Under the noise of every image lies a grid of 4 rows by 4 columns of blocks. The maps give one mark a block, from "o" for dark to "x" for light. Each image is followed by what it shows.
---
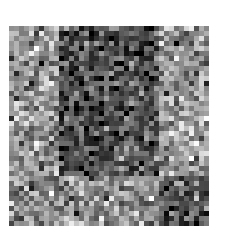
x o o x
x o o x
x o o x
x x x o
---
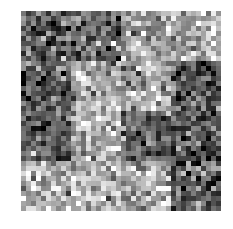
o o x x
o x x o
o x o o
x x x o
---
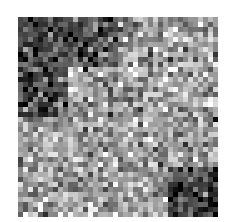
o o x x
o x x x
x x x x
x x x o
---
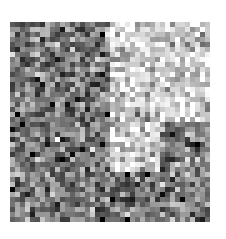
o o x x
o o x x
o o x o
o o o o
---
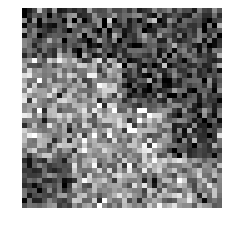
o o o o
x x o o
x x x o
o x x x
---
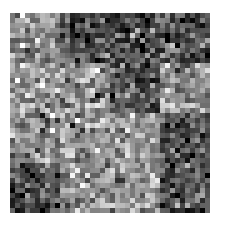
x o o o
x x o x
x x x o
o x x o
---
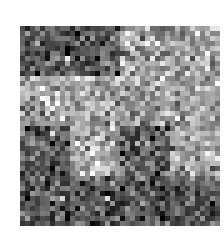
o o x x
x x x x
o x o x
o o o o
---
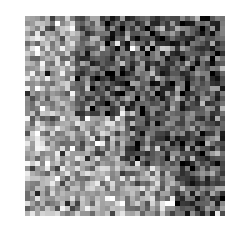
x o o o
x o o o
x x o o
x x x o
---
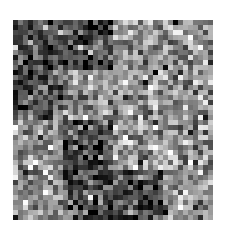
o o x x
o x x x
x o x x
x o o x
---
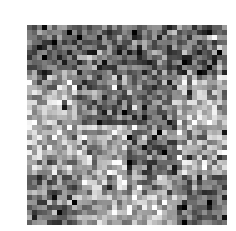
o o o o
x o o x
x x o x
o x x o
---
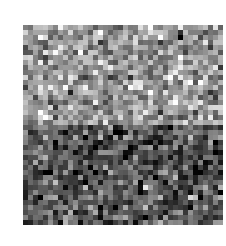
x x x x
x x x x
o o o o
o o o o
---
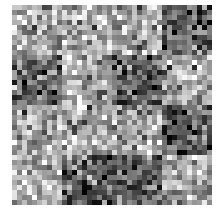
x x x o
o x o x
x x x o
x o o x
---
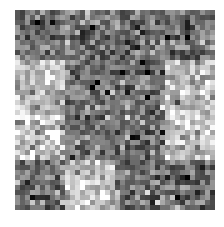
o o o o
x o o x
x o o x
o x o o
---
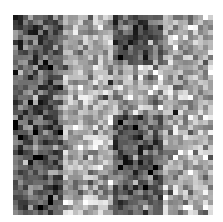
o x o x
o x x x
o x o x
o x o x
